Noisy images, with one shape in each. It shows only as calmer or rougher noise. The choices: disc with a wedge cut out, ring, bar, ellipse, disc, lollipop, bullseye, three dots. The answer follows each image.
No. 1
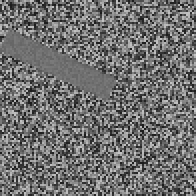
bar
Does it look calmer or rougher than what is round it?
calmer
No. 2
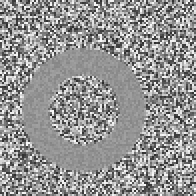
ring
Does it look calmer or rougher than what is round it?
calmer
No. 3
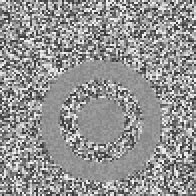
bullseye
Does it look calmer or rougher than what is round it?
calmer
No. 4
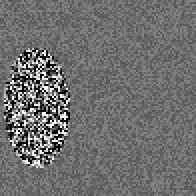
ellipse
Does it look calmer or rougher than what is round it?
rougher
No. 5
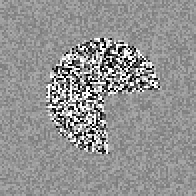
disc with a wedge cut out
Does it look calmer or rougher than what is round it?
rougher
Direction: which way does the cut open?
down and right
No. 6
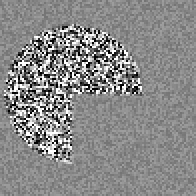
disc with a wedge cut out
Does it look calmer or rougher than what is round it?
rougher
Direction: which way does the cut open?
down and right
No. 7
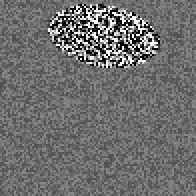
ellipse
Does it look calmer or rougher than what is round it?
rougher
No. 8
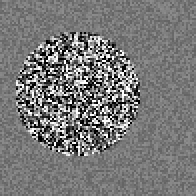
disc
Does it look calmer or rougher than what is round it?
rougher
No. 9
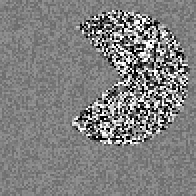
disc with a wedge cut out
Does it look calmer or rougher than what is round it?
rougher
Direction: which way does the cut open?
left
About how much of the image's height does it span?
two thirds
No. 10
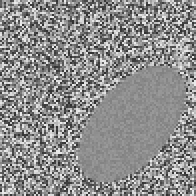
ellipse
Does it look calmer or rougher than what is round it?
calmer
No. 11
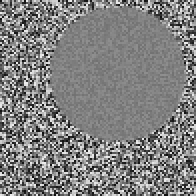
disc
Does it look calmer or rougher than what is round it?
calmer
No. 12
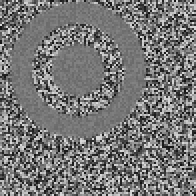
bullseye
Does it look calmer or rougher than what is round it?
calmer
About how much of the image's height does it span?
two thirds
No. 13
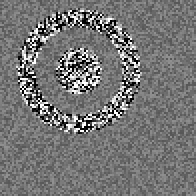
bullseye
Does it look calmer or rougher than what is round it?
rougher
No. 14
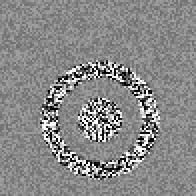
bullseye
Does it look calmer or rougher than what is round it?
rougher
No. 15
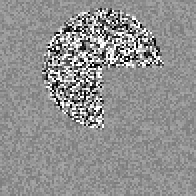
disc with a wedge cut out
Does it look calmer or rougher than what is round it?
rougher
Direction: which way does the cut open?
down and right
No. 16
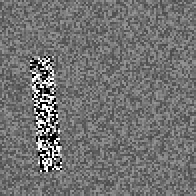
bar
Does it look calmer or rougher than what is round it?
rougher
